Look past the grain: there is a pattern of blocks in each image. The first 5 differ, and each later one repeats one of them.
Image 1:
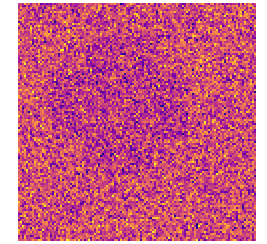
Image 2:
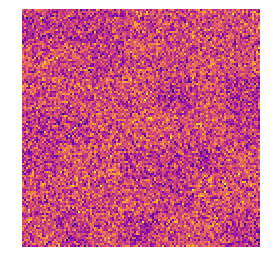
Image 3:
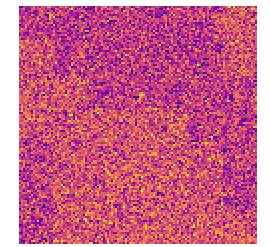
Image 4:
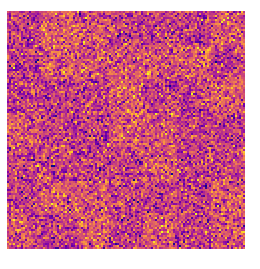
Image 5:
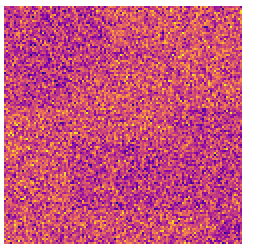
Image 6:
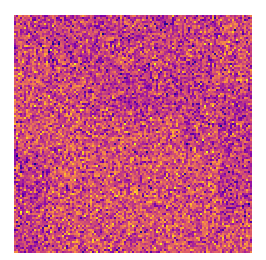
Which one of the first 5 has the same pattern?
3
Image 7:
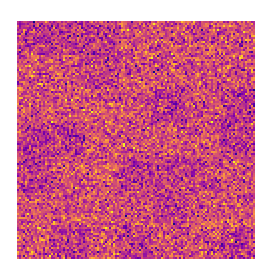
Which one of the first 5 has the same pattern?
2
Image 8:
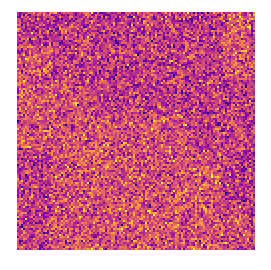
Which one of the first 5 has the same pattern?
3
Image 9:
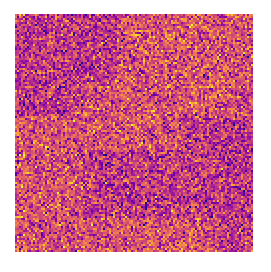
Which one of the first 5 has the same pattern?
5
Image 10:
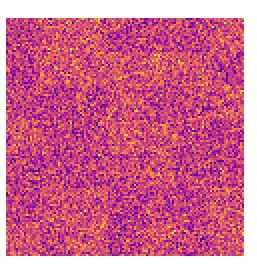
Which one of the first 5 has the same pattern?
4
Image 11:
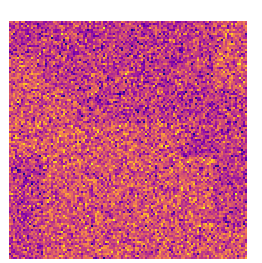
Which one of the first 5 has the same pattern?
3
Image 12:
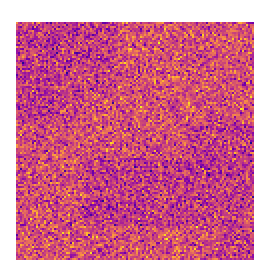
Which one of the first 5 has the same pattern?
5
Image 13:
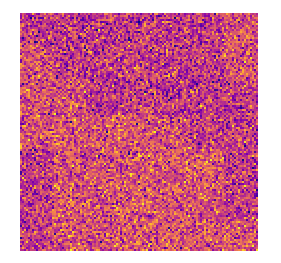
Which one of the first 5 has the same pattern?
3
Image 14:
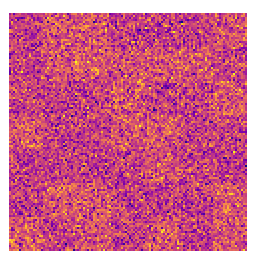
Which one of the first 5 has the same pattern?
4
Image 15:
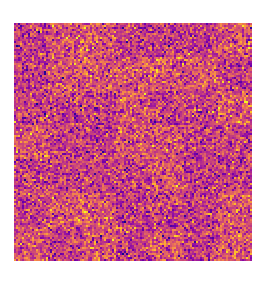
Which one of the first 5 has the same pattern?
4
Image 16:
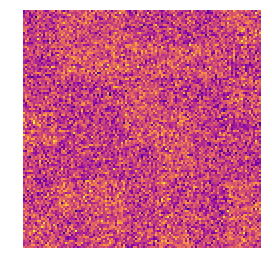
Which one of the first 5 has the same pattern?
4
